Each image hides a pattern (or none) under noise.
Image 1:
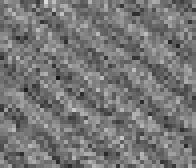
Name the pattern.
diagonal stripes
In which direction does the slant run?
top left to bottom right
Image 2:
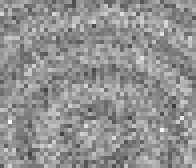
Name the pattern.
rings round one point
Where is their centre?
bottom middle
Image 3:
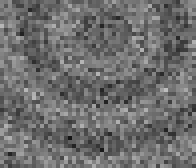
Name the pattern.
rings round one point
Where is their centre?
top middle
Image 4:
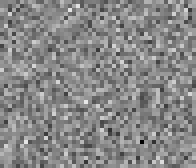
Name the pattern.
only noise
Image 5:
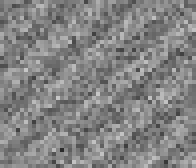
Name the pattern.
diagonal stripes
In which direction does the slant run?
bottom left to top right
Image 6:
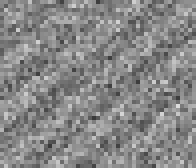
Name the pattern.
diagonal stripes
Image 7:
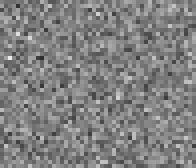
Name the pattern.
only noise
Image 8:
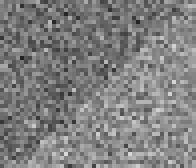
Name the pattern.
a sharp edge
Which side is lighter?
bottom right
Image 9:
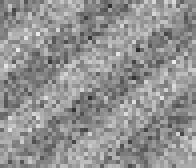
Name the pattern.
diagonal stripes
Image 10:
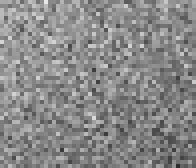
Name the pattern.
a smooth slope
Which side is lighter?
top left
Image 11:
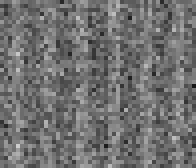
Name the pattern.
vertical stripes
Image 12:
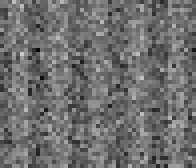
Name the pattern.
vertical stripes
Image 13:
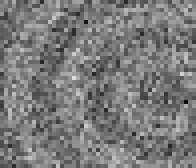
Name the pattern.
rings round one point
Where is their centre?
middle right
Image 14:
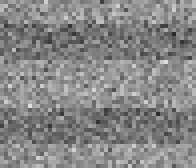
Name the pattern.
horizontal stripes
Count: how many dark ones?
2
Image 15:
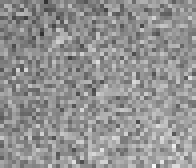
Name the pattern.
a smooth slope
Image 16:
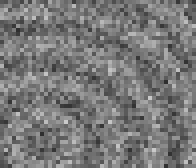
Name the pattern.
rings round one point
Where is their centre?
bottom left
